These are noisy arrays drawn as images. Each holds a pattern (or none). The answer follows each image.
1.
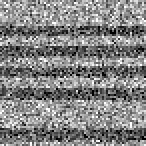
bands of rows
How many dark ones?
5
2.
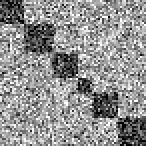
blocks along the diagonal
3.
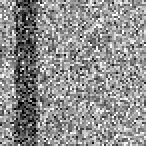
one band of columns
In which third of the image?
left
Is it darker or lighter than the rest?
darker
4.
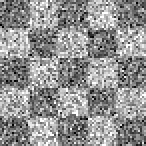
a checkerboard
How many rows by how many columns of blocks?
5 by 5
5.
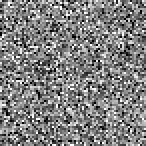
only noise
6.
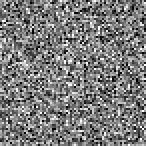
only noise
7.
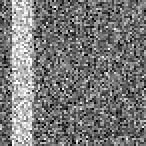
one band of columns
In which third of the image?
left
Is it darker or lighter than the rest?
lighter
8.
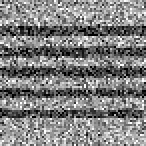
bands of rows
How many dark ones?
5
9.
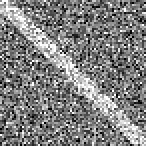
a diagonal band
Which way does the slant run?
top left to bottom right
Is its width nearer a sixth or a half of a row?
a sixth
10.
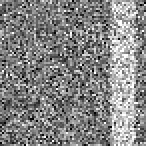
one band of columns
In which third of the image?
right
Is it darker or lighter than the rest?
lighter
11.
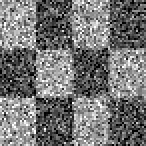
a checkerboard
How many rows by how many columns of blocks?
3 by 4
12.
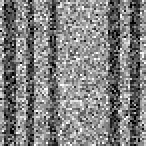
bands of columns
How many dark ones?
5
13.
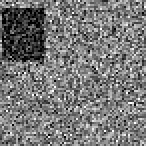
one block
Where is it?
top left
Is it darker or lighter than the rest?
darker
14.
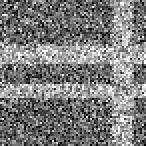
bands of rows crossing bands of columns
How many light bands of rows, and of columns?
2 and 1
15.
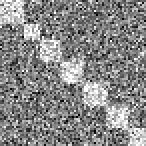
blocks along the diagonal
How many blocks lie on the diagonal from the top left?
7
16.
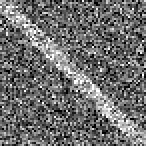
a diagonal band
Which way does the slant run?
top left to bottom right
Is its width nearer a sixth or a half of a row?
a sixth
